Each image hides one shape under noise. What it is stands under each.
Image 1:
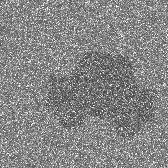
car
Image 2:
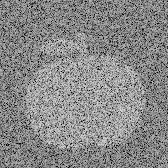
apple
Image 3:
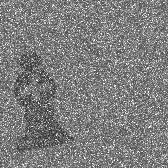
chess bishop
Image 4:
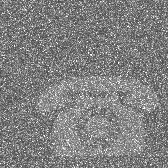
telephone
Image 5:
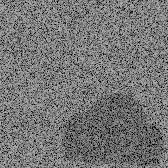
cloud
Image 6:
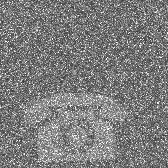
telephone
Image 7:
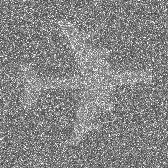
airplane
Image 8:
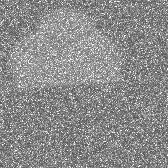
cloud
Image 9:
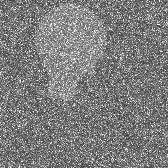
light bulb
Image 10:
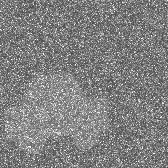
car
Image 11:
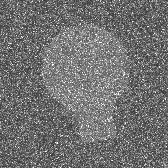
light bulb
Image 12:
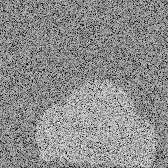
cloud
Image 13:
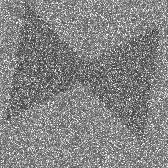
bow tie
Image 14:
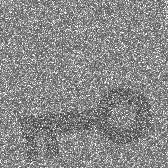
key
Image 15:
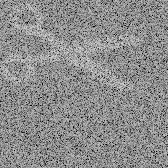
pair of scissors
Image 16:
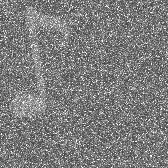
musical note
